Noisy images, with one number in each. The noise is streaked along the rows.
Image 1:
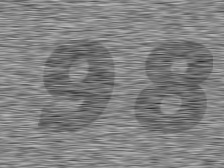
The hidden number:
98
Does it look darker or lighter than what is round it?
darker
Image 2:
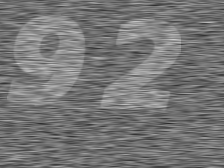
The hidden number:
92
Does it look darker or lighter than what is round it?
lighter
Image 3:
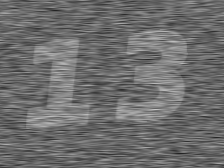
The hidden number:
13
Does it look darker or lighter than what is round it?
lighter
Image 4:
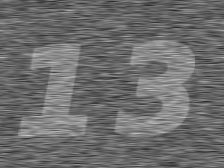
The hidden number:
13
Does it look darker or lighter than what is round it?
lighter
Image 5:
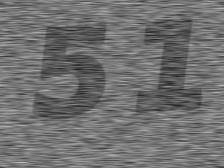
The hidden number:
51
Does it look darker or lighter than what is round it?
darker
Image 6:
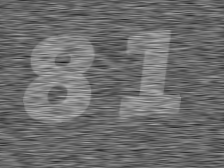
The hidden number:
81
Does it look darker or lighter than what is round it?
lighter
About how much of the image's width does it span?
two thirds
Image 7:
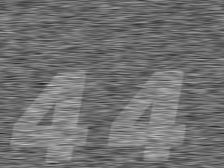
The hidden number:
44
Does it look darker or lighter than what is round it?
lighter
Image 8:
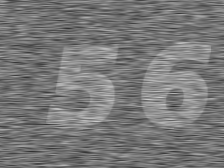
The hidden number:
56
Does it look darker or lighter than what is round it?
lighter
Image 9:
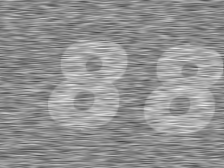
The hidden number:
88
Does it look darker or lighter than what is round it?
lighter
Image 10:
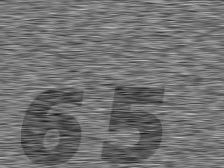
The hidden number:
65
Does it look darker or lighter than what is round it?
darker
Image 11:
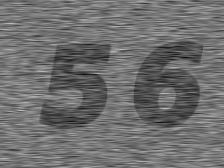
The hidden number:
56
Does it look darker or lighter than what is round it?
darker
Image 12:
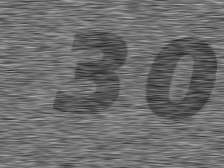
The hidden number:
30
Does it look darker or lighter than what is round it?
darker
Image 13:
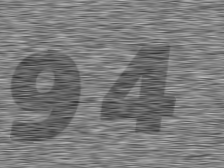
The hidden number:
94
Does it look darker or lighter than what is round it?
darker
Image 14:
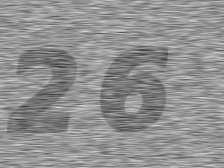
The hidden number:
26
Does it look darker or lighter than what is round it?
darker
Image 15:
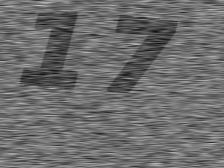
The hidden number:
17
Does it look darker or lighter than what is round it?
darker
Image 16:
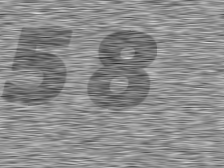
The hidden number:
58
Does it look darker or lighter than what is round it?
darker
